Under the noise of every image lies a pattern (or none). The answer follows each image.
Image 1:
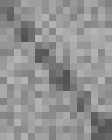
blocks along the diagonal
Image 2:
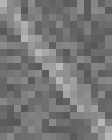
a diagonal band
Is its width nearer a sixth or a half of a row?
a sixth
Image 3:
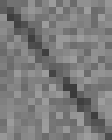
a diagonal band
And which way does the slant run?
top left to bottom right
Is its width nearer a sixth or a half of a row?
a sixth
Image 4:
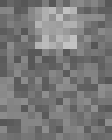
one block
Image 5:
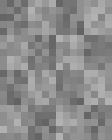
a checkerboard
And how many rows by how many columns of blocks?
4 by 4
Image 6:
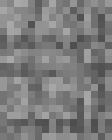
bands of rows crossing bands of columns
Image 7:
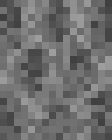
a checkerboard
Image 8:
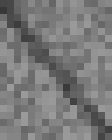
a diagonal band
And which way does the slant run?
top left to bottom right
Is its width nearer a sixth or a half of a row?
a sixth
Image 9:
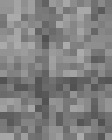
bands of rows crossing bands of columns
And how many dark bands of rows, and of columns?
2 and 2
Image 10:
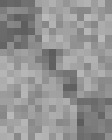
blocks along the diagonal
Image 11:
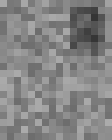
one block
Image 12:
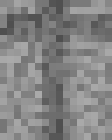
bands of rows crossing bands of columns
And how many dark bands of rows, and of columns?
1 and 1
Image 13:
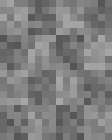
a checkerboard
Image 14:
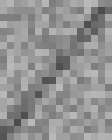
a diagonal band
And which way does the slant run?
bottom left to top right
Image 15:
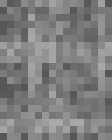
bands of rows crossing bands of columns
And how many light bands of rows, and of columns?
2 and 3
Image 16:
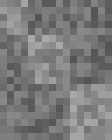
blocks along the diagonal
